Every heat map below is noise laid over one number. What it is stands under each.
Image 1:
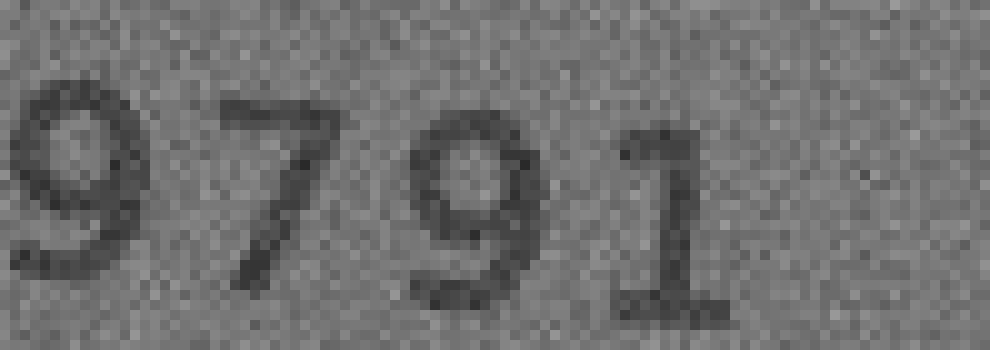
9791
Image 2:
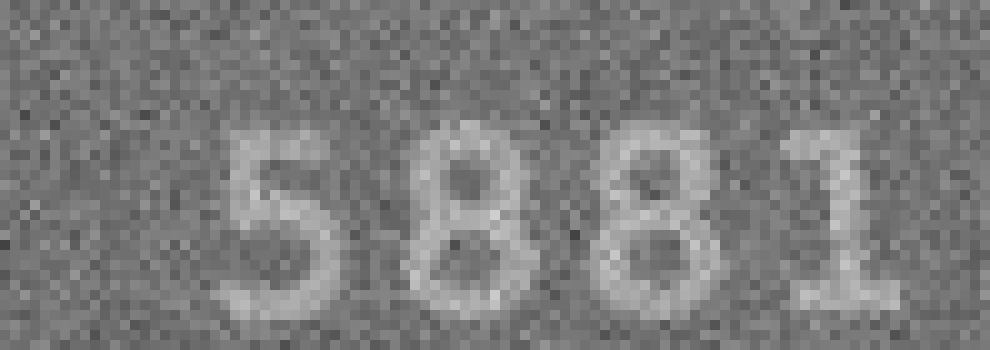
5881
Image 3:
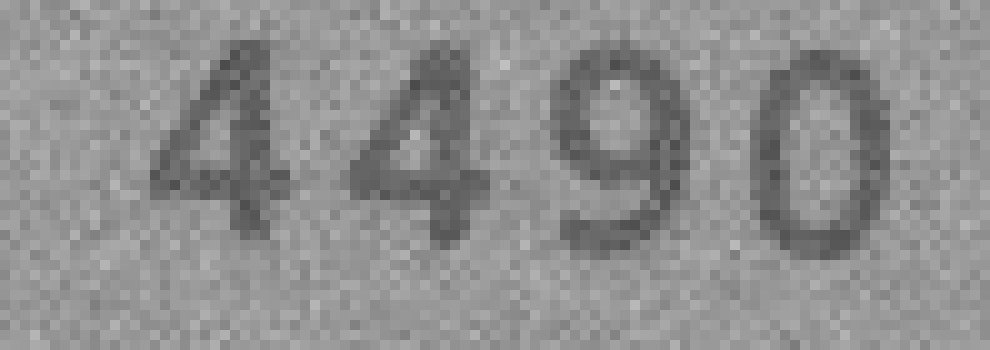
4490
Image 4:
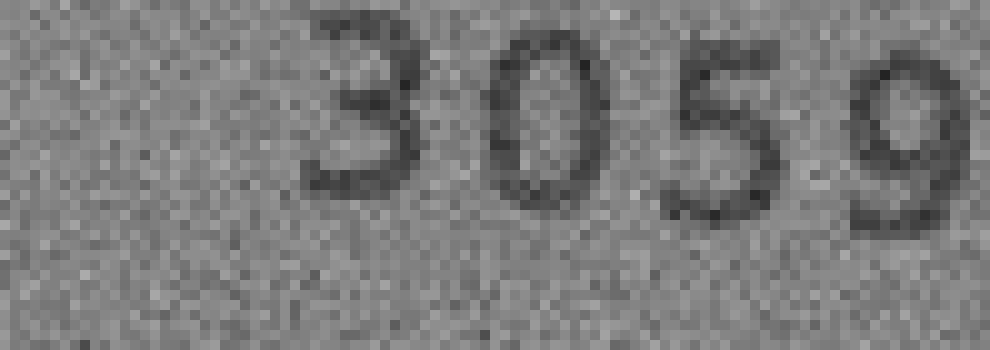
3059
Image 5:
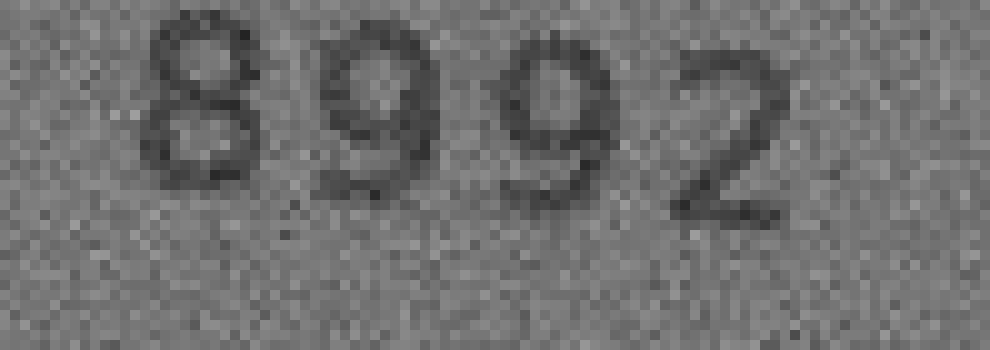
8992
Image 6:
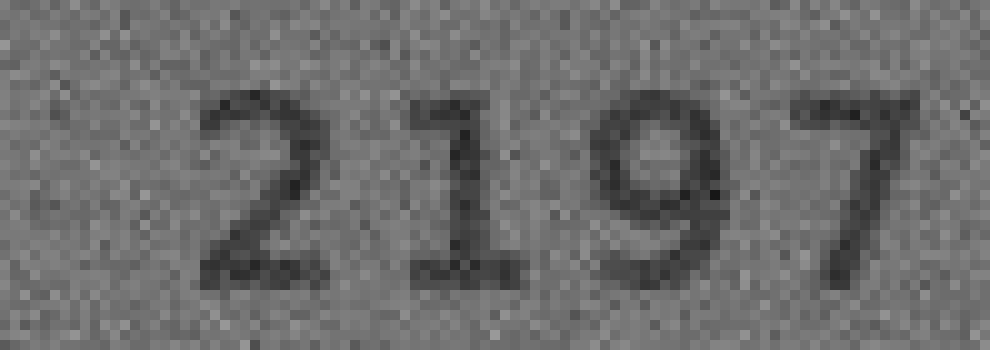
2197
